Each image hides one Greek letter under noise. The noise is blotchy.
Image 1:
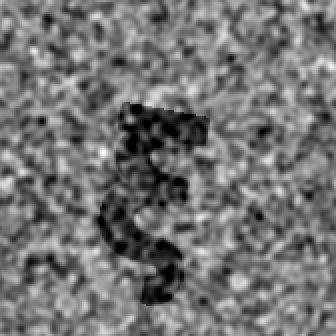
xi
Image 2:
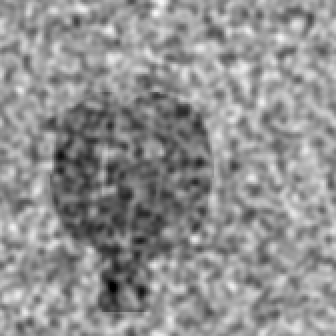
phi
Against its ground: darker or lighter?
darker
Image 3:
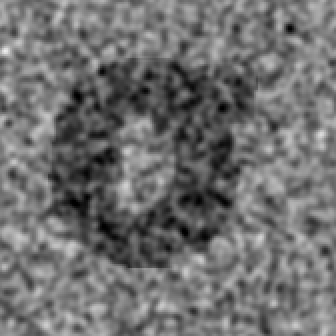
sigma
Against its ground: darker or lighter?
darker
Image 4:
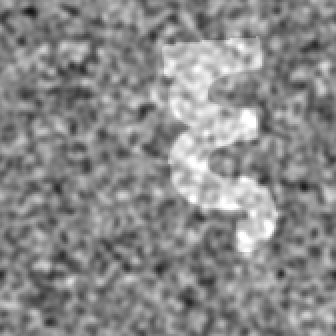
xi
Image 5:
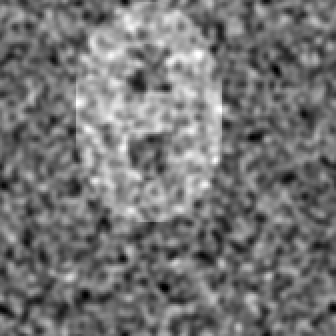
theta
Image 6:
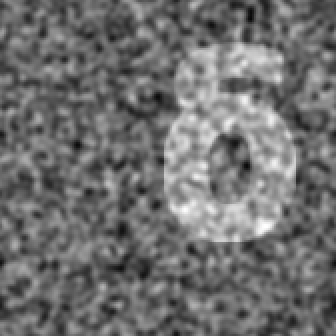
delta
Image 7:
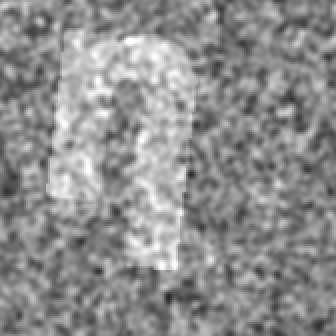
eta
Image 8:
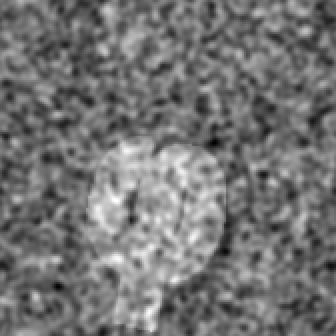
phi
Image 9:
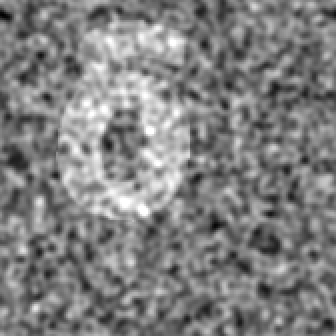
delta
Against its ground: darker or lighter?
lighter
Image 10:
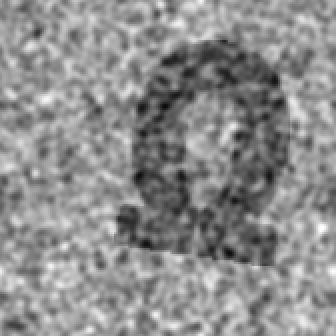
omega
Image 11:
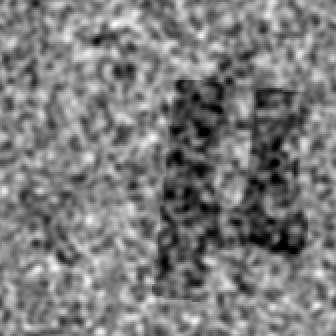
mu
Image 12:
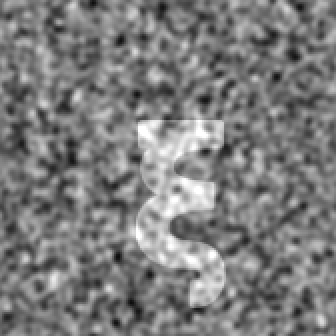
xi
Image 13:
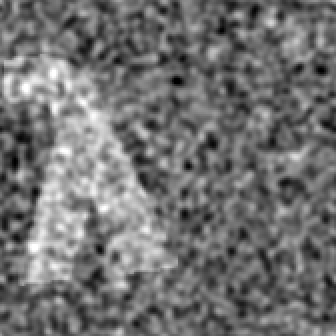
lambda
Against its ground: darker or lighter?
lighter
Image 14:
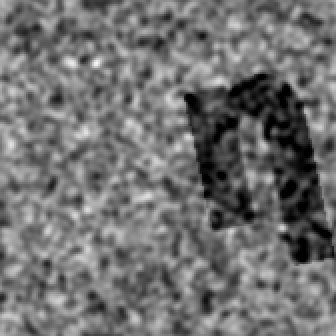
eta
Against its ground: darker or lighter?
darker
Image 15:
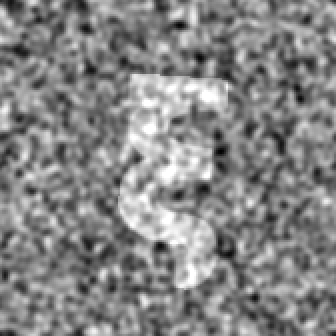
xi
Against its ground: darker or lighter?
lighter
